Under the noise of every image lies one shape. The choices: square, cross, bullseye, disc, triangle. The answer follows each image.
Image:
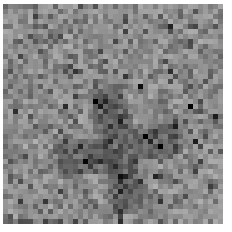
cross
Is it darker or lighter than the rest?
darker
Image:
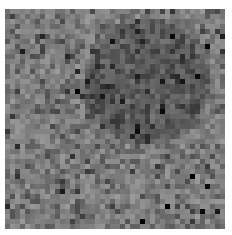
disc
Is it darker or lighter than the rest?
darker
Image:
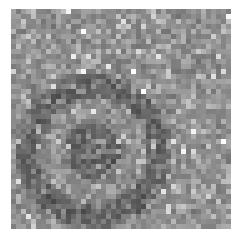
bullseye
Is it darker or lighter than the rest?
darker
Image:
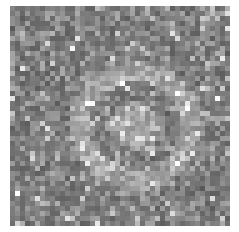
bullseye
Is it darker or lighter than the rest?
lighter
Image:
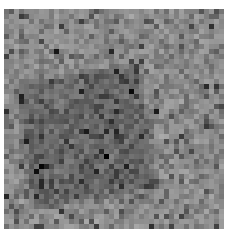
square
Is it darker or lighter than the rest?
darker
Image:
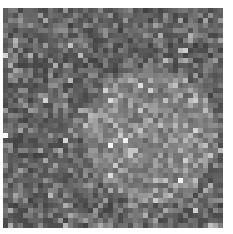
disc
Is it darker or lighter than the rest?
lighter
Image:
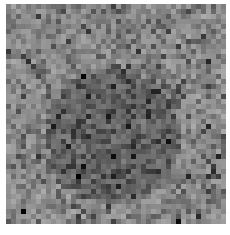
disc
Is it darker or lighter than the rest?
darker
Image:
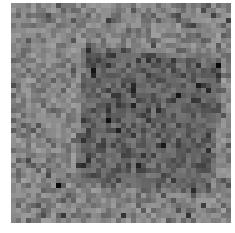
square
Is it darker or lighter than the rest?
darker
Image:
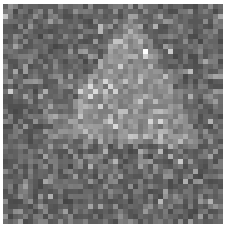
triangle
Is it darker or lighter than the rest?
lighter
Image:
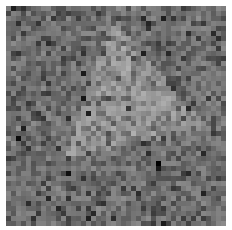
triangle
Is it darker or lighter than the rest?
lighter
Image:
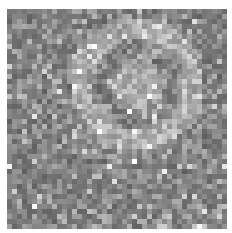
bullseye
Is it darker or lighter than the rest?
lighter
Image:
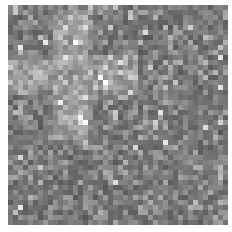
cross
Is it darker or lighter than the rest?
lighter
